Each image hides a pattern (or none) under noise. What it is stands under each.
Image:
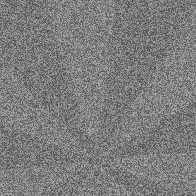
spokes from one point
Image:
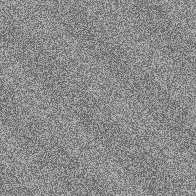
diagonal stripes
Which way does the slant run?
top left to bottom right
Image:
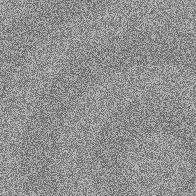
rings round one point
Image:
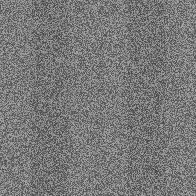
vertical stripes
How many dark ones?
2
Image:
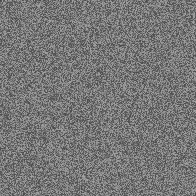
only noise
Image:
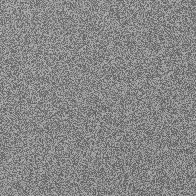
a smooth slope
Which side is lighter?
top left
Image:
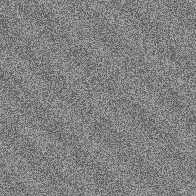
diagonal stripes
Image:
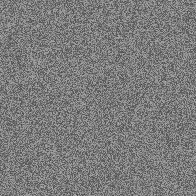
only noise
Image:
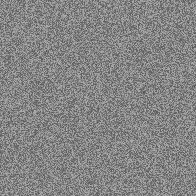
only noise
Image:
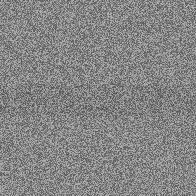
one horizontal stripe
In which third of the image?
middle
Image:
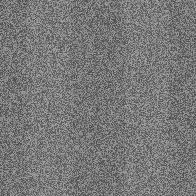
vertical stripes
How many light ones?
2
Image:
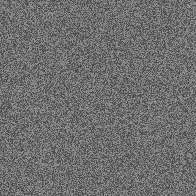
only noise
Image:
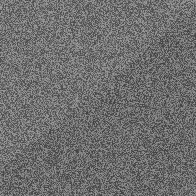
a sharp edge
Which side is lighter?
top left
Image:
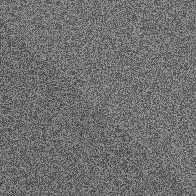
a sharp edge
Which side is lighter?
top right
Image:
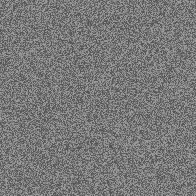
only noise
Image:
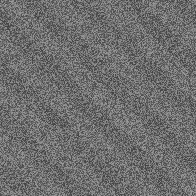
diagonal stripes
